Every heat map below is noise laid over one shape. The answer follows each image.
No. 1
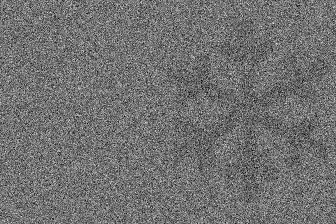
snowflake
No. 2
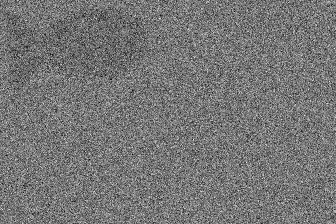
fish
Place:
top left
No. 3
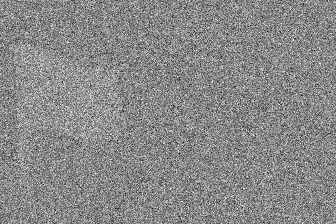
flag
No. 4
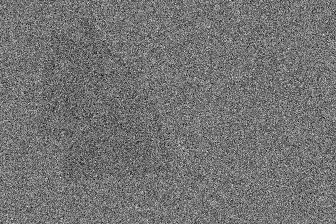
chess knight
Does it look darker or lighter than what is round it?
darker
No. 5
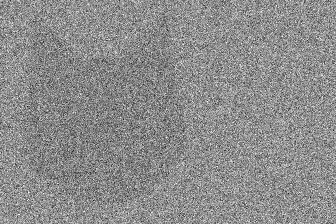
cat's head
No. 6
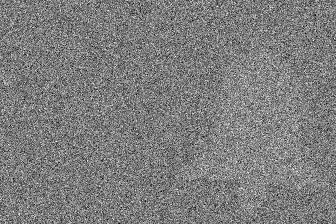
bell
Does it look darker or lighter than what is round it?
lighter
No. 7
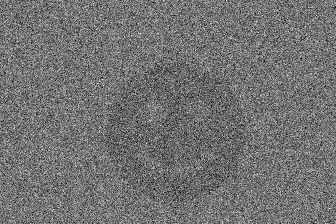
smiling face
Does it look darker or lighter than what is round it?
darker
